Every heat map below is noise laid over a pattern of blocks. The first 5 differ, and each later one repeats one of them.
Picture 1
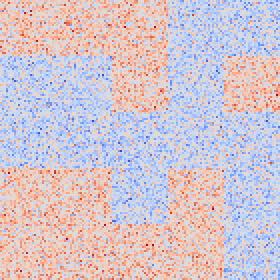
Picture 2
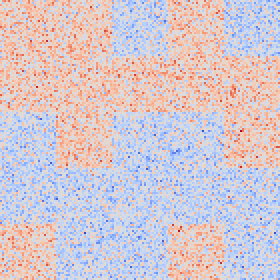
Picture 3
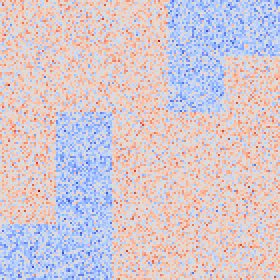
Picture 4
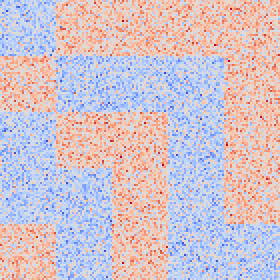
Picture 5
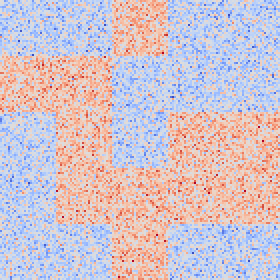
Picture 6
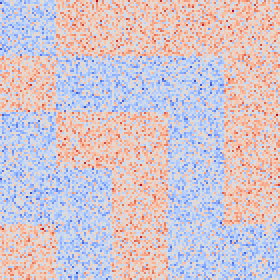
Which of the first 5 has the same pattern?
4
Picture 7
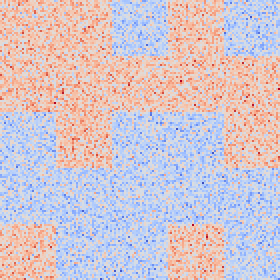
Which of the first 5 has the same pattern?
2
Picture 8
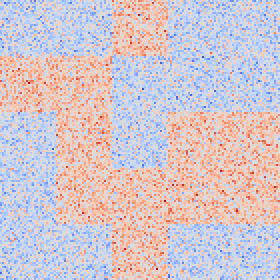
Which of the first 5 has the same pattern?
5
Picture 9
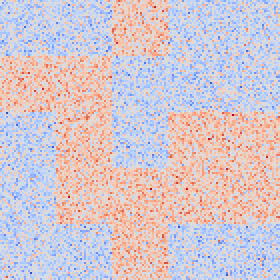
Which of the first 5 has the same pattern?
5
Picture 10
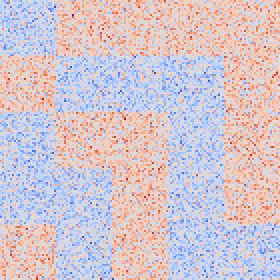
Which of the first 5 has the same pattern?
4
